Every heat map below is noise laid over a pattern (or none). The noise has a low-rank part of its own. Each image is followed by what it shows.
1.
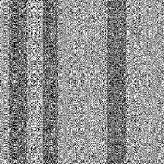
bands of columns
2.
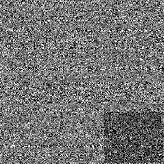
one block
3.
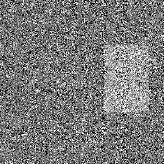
one block
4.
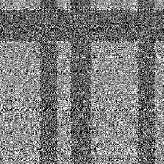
bands of rows crossing bands of columns
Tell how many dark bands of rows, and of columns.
1 and 3
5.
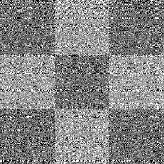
a checkerboard
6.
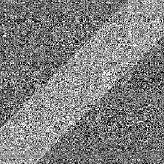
a diagonal band
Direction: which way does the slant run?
bottom left to top right
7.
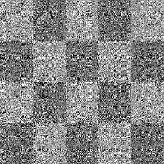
a checkerboard
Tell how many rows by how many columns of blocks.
4 by 5
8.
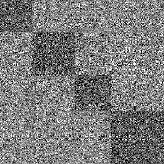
blocks along the diagonal
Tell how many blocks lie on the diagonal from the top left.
4
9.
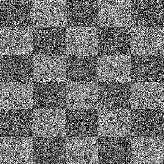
a checkerboard
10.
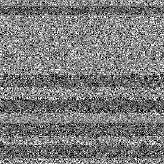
bands of rows
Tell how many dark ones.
5
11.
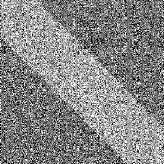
a diagonal band
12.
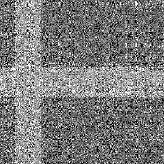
bands of rows crossing bands of columns
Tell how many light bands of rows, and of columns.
1 and 1
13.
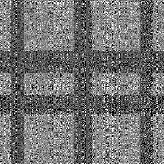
bands of rows crossing bands of columns
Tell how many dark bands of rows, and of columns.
2 and 3
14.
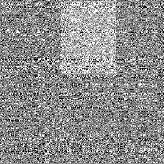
one block
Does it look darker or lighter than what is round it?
lighter
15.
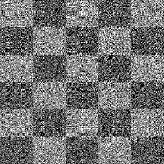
a checkerboard
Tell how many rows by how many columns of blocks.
6 by 5
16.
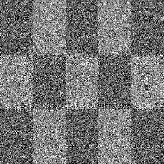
a checkerboard
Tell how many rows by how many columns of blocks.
3 by 5
